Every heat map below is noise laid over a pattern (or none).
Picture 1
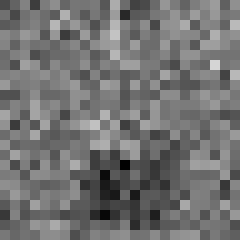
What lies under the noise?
one block
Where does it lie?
bottom middle
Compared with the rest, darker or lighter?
darker
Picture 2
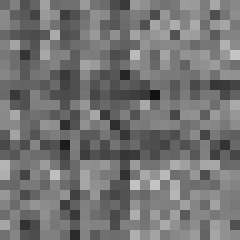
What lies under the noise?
bands of rows crossing bands of columns
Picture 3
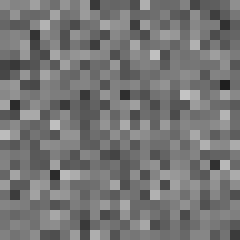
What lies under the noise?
only noise
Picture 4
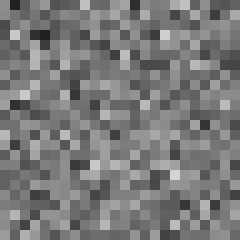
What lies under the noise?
only noise
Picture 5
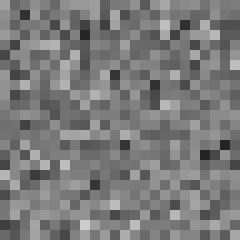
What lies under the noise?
only noise
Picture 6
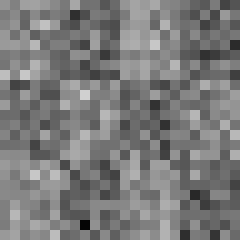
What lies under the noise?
a checkerboard
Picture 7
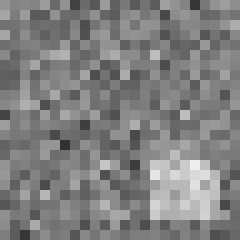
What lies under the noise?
one block
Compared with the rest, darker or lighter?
lighter
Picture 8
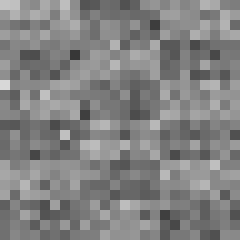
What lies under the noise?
a checkerboard
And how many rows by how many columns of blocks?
6 by 3
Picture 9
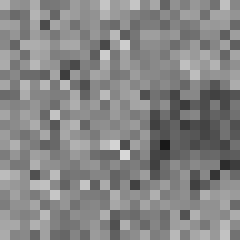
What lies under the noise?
one block
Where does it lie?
middle right
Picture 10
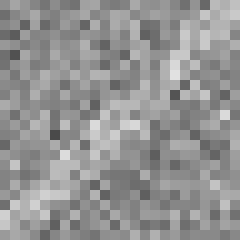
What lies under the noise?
a diagonal band
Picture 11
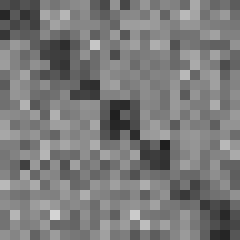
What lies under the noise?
blocks along the diagonal
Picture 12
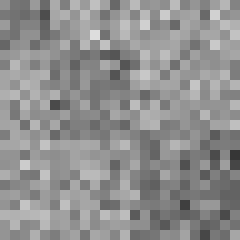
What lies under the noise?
blocks along the diagonal
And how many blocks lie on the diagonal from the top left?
3
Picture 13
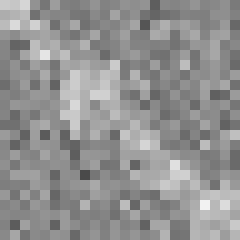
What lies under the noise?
blocks along the diagonal
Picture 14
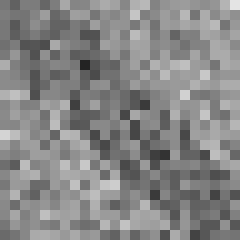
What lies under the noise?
a diagonal band
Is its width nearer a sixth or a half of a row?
a half
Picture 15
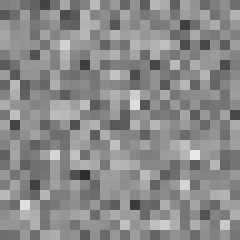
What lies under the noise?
only noise
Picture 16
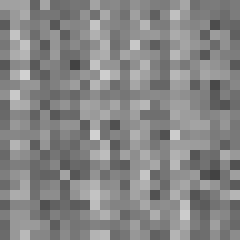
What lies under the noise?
bands of columns
